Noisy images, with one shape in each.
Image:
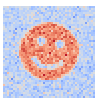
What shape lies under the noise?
smiling face
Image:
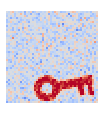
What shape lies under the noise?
key
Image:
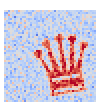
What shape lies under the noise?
chess queen
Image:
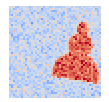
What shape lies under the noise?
chess pawn
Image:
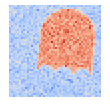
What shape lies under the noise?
ghost
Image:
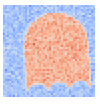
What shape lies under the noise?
ghost
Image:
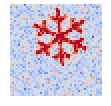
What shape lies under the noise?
snowflake
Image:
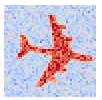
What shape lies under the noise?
airplane
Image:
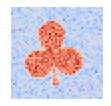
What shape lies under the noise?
club
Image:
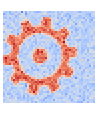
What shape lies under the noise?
gear
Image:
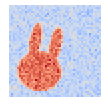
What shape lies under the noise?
rabbit's head
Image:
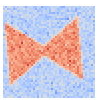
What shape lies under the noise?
bow tie
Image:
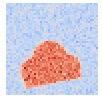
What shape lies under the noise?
cloud
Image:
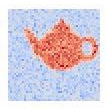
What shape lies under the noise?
teapot
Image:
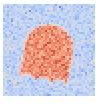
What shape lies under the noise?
ghost
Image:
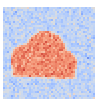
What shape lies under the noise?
cloud
